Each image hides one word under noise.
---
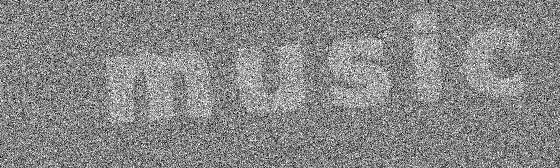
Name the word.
music
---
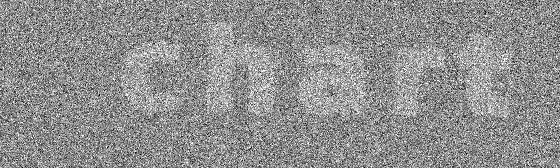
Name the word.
chart
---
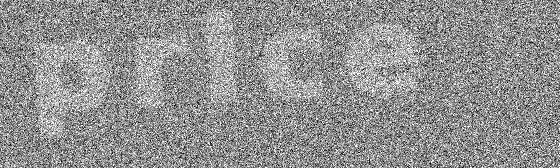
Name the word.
price
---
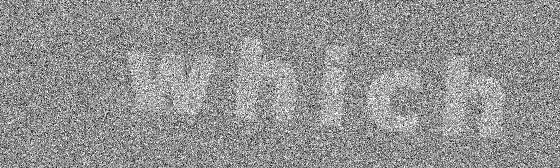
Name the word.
which
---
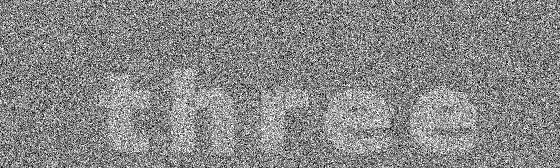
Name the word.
three
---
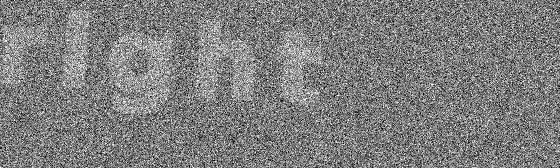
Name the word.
right
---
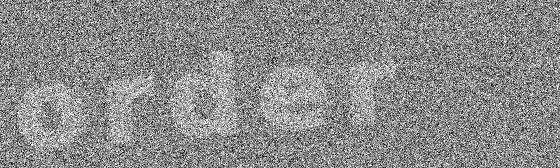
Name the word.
order
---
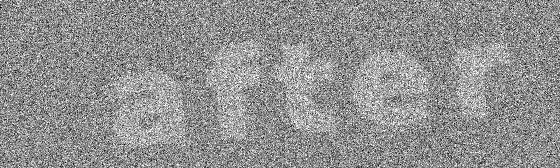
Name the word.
after
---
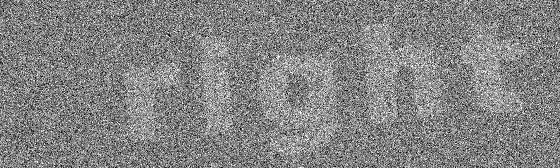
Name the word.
right
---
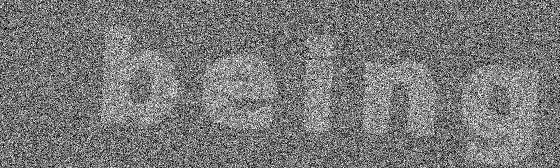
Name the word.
being
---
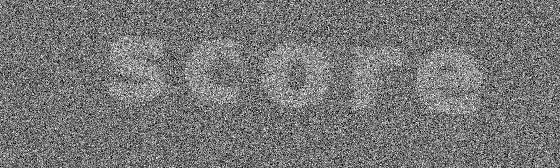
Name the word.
score
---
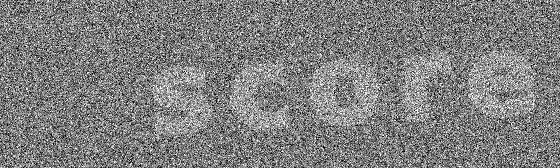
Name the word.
score
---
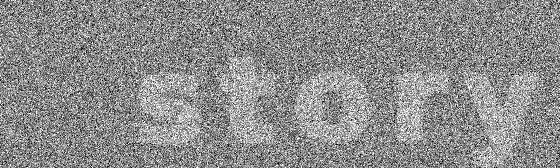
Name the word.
story
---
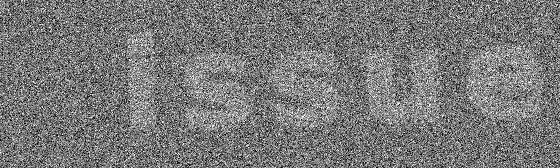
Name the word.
issue
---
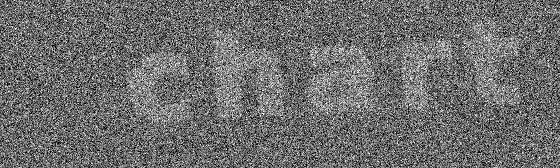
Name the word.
chart
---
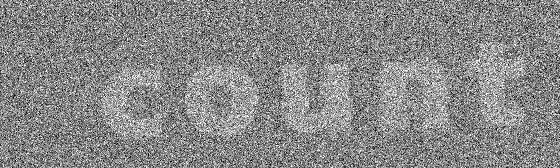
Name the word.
count
